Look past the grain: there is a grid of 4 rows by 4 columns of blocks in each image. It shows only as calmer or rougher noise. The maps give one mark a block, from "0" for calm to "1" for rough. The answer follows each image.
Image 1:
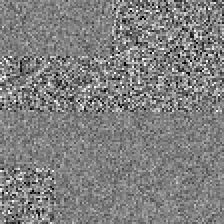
0 0 1 1
1 1 1 1
0 0 0 0
1 0 0 0
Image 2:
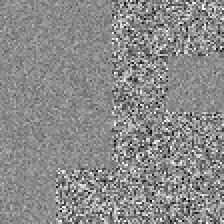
0 0 1 1
0 0 1 0
0 0 1 1
0 1 1 1
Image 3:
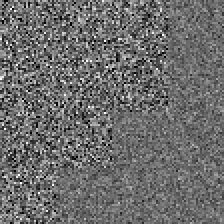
1 1 1 0
1 1 1 0
1 1 0 0
1 0 0 0
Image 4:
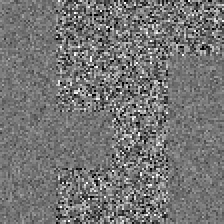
0 1 1 1
0 1 1 0
0 0 1 0
0 1 1 0
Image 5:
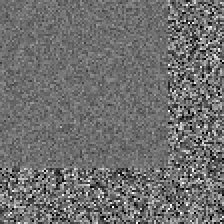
0 0 0 1
0 0 0 1
0 0 0 1
1 1 1 1
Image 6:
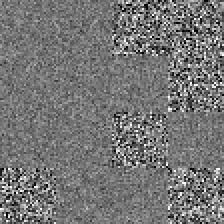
0 0 1 1
0 0 0 1
0 0 1 0
1 0 0 1
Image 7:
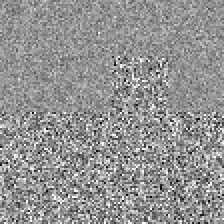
0 0 0 0
0 0 1 0
1 1 1 1
1 1 1 1
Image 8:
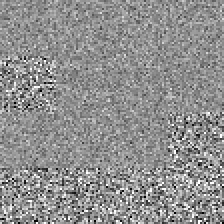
0 0 0 0
1 0 0 0
0 0 0 1
1 1 1 1
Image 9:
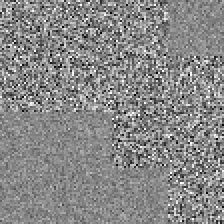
1 1 1 0
1 1 1 1
0 0 1 1
0 0 0 1
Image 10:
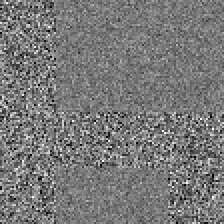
1 0 0 0
1 0 0 0
1 1 1 1
1 0 0 1
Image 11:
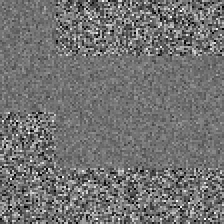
0 1 1 1
0 0 0 0
1 0 0 0
1 1 1 1
